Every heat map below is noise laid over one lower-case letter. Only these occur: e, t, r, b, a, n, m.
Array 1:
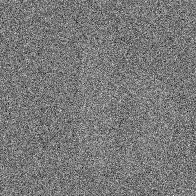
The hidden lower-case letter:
b
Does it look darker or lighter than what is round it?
lighter
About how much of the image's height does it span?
two thirds
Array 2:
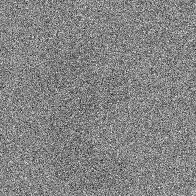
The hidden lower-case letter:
t
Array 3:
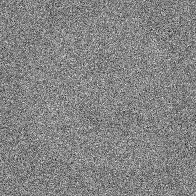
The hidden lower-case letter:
e
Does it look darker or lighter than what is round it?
lighter
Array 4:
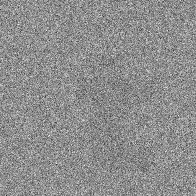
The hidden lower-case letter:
t
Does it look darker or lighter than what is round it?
darker
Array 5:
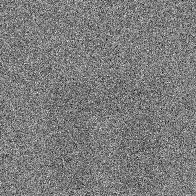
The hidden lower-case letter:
n
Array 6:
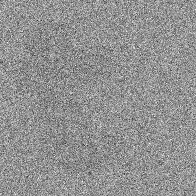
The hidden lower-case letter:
t
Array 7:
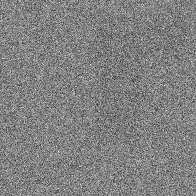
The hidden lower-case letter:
r
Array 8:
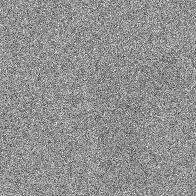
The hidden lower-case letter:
r
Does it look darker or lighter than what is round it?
darker
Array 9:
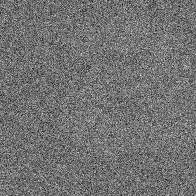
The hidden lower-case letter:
a
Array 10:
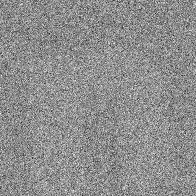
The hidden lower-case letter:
n
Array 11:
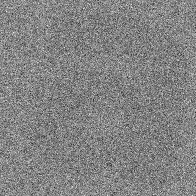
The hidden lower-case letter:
a
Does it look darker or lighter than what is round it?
darker
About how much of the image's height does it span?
nearly all
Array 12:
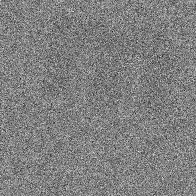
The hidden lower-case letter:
m
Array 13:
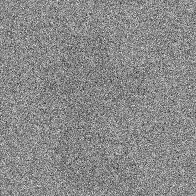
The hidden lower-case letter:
t
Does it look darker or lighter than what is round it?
darker
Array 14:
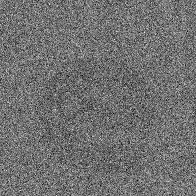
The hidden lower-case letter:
e
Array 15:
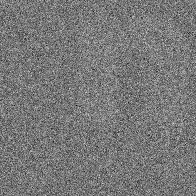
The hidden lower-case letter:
n
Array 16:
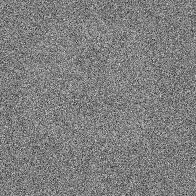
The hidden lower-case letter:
e
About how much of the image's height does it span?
two thirds
